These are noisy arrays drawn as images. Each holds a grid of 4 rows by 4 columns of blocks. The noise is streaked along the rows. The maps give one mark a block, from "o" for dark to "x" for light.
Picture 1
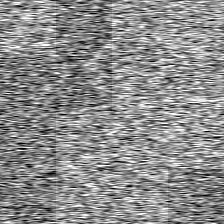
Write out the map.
xoxx
ooxx
oxxx
oxxo
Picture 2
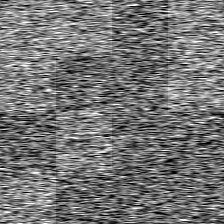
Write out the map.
xxox
xoox
oxoo
xooo
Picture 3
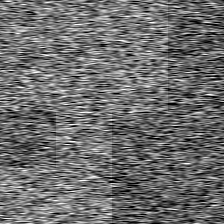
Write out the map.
xxxo
xxxo
oxoo
xxoo
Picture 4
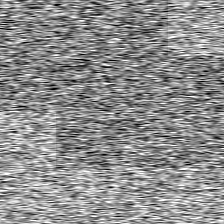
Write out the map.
ooox
oooo
xooo
xxxx
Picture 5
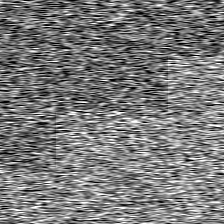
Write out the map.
oooo
ooox
oxxx
xxxx
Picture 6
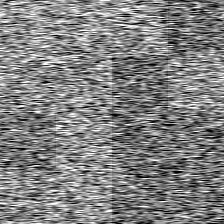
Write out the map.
xxxo
xxox
oxoo
xxoo
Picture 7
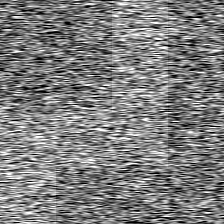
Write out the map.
ooxo
ooxo
xxxo
xooo
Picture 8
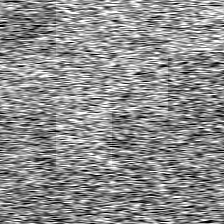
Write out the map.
oxxx
xxxo
oxoo
oooo
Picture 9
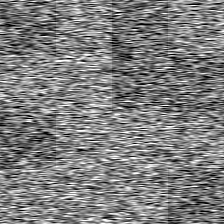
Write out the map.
oxox
xxoo
oxxx
xxxo
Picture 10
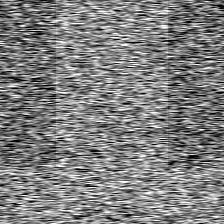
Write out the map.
oxxo
oxxo
oxxo
xxxx
